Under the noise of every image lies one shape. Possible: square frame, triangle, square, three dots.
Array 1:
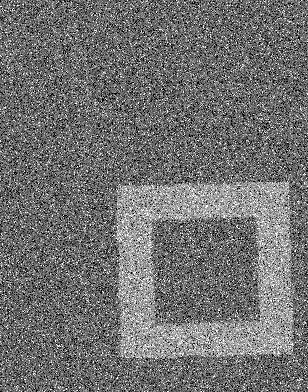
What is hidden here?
light square frame
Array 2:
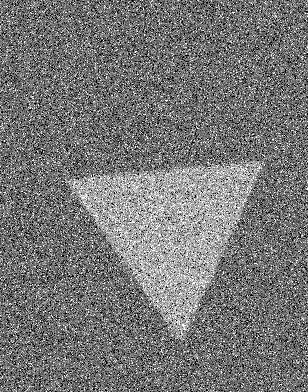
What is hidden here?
light triangle
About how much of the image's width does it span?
two thirds
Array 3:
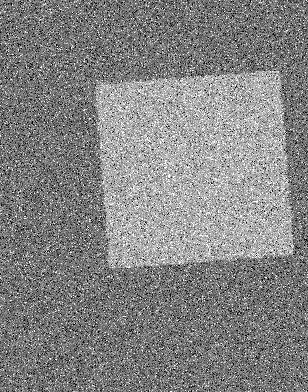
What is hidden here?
light square
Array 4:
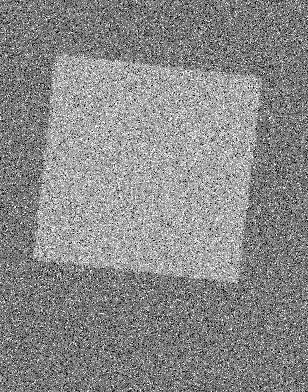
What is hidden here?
light square
